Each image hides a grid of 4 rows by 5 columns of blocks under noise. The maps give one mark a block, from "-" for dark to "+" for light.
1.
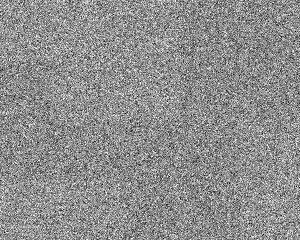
+ + + - -
- + + - -
- - - - +
+ + - - +
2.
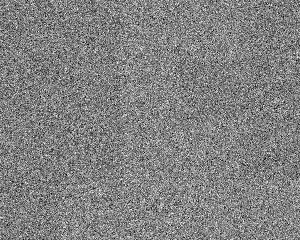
- - + + -
- - + - -
- - + + -
- + + + +
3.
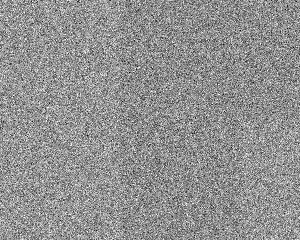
+ + - - -
+ + - - -
+ + - - +
+ + - - +
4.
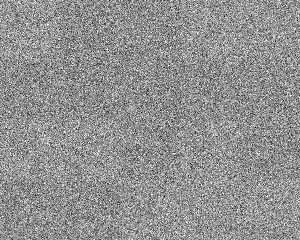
+ - - + +
- - - - -
+ + - + -
- - + + +
